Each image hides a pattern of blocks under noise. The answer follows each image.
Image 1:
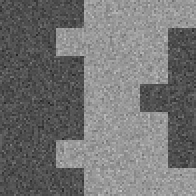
top and bottom mirror each other
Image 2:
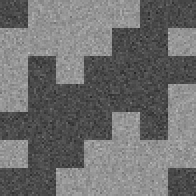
the same after a half turn
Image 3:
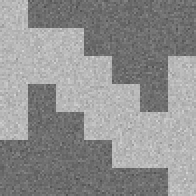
the same after a half turn
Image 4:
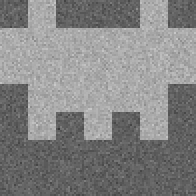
left and right mirror each other
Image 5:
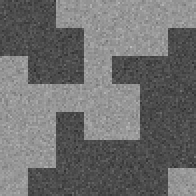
mirrored about the diagonal from the top left
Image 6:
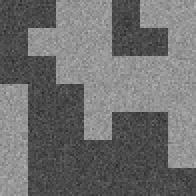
no symmetry
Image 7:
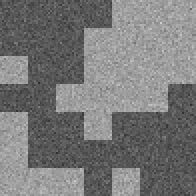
mirrored about the diagonal from the bottom left
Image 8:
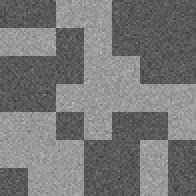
mirrored about the diagonal from the bottom left
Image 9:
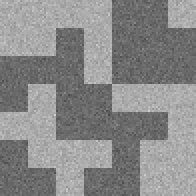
mirrored about the diagonal from the bottom left
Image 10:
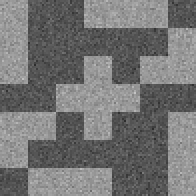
the same after a half turn
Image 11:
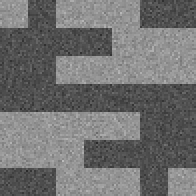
the same after a half turn
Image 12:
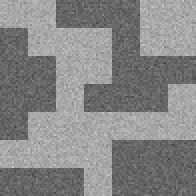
no symmetry
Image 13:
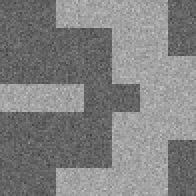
top and bottom mirror each other
